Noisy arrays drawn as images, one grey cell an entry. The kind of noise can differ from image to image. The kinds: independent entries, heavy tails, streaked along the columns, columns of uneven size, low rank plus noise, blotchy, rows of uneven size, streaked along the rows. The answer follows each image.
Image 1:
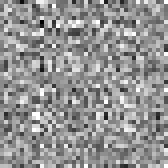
low rank plus noise
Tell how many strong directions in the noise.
three or four
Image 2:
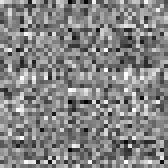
low rank plus noise
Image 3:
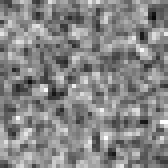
blotchy
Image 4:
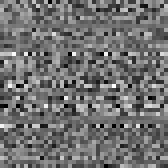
rows of uneven size
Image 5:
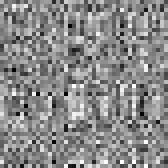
low rank plus noise
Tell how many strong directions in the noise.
two
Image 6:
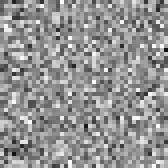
low rank plus noise
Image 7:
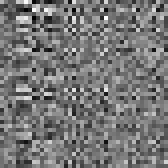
low rank plus noise
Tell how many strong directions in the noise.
one
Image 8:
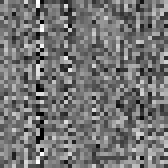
columns of uneven size
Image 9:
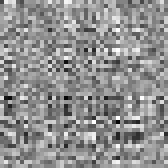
low rank plus noise
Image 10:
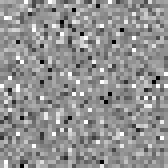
heavy tails
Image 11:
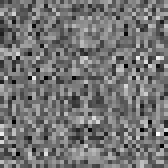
low rank plus noise
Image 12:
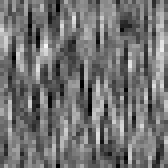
streaked along the columns
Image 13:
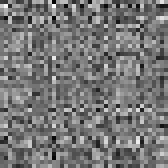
low rank plus noise
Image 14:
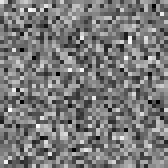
independent entries
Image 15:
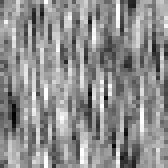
streaked along the columns
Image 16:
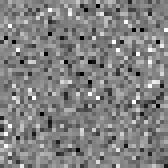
heavy tails
